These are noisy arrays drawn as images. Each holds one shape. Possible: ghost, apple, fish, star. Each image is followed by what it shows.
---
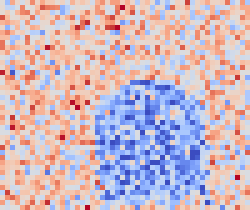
ghost
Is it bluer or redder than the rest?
bluer
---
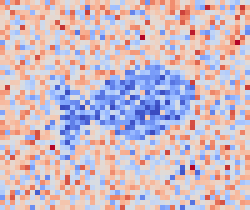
fish
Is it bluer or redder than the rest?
bluer
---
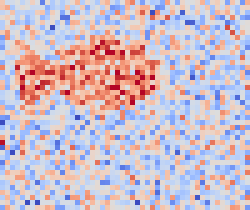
fish
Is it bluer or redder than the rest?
redder
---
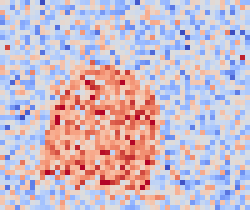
ghost
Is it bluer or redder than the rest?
redder
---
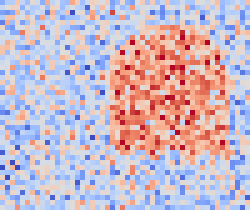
ghost
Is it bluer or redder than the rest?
redder
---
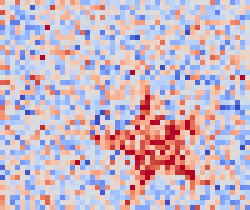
star
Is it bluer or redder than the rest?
redder
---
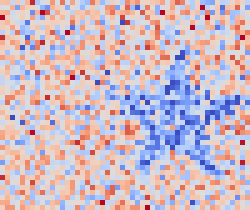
star
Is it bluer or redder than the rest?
bluer
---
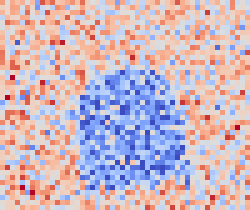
ghost
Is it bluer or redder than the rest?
bluer
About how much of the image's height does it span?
two thirds
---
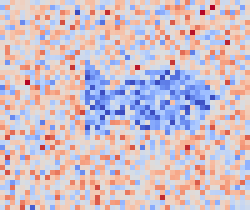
fish
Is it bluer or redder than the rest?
bluer
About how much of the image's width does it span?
half
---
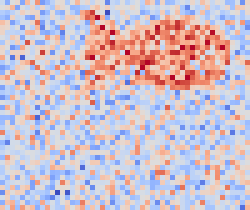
fish
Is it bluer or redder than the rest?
redder
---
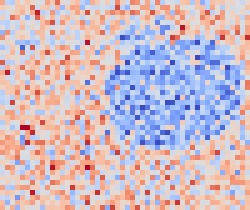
apple
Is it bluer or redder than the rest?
bluer
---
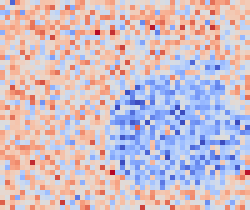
apple
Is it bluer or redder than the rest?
bluer
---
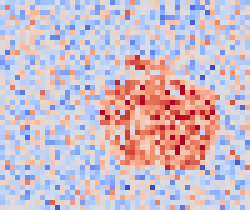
apple
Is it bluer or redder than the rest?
redder
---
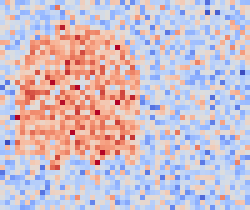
ghost
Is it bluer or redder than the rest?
redder
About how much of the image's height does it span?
two thirds
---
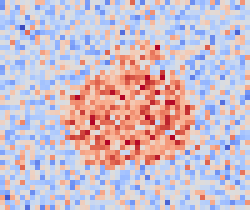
apple
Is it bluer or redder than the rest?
redder
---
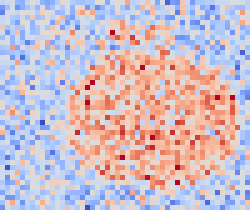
apple
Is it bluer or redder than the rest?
redder
